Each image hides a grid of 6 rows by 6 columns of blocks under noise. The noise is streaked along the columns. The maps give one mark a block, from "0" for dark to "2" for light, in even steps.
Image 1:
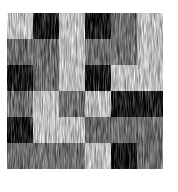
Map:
202012
112112
012022
121200
022111
111201
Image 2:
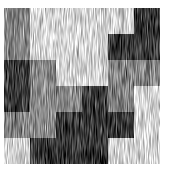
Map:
122220
122200
012211
011012
110002
200022
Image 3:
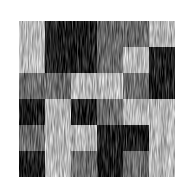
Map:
200112
200120
112210
020122
122002
021012
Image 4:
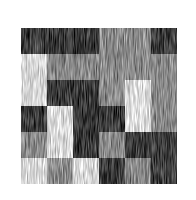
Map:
000110
211111
200121
020021
120100
212010
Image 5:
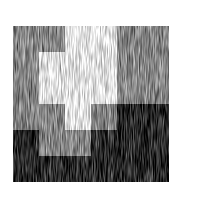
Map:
112211
122211
122211
112100
011000
000000
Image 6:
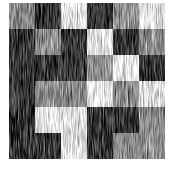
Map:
102012
010201
000120
011212
022001
002011
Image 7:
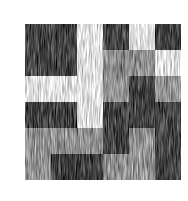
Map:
002020
002112
222101
002000
111010
100110
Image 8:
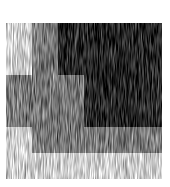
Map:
210000
210000
111000
111000
211111
222222
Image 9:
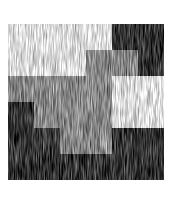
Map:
222200
222110
111122
011122
001100
000000
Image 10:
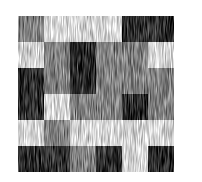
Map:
122200
210112
010111
021101
212222
001020
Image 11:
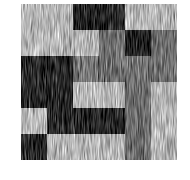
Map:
220022
222101
001111
002212
200012
022212
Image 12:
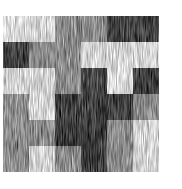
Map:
221100
011222
221020
120001
110012
121012
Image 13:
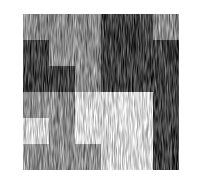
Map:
111001
011000
001000
112220
212220
111220
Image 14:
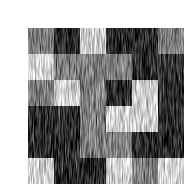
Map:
102001
211100
121020
001220
001100
200212
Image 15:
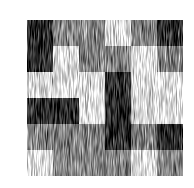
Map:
011210
021121
222022
002022
111010
211121
